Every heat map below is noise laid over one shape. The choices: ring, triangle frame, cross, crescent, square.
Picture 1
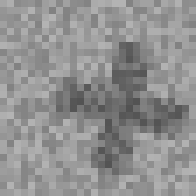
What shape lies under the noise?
cross
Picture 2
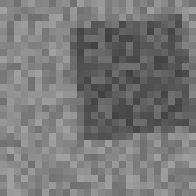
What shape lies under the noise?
square
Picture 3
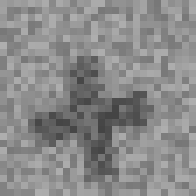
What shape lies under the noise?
cross
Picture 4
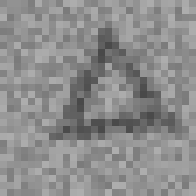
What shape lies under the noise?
triangle frame
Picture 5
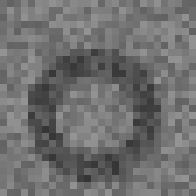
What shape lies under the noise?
ring
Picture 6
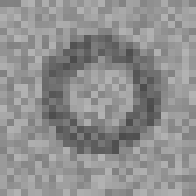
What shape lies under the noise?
ring
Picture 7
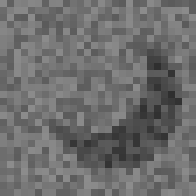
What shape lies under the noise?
crescent
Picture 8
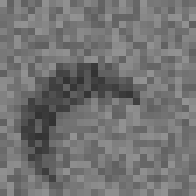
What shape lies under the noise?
crescent
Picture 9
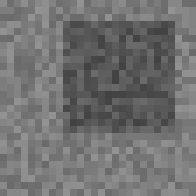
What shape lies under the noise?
square
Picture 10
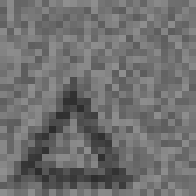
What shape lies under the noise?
triangle frame
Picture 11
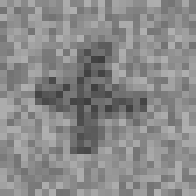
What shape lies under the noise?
cross
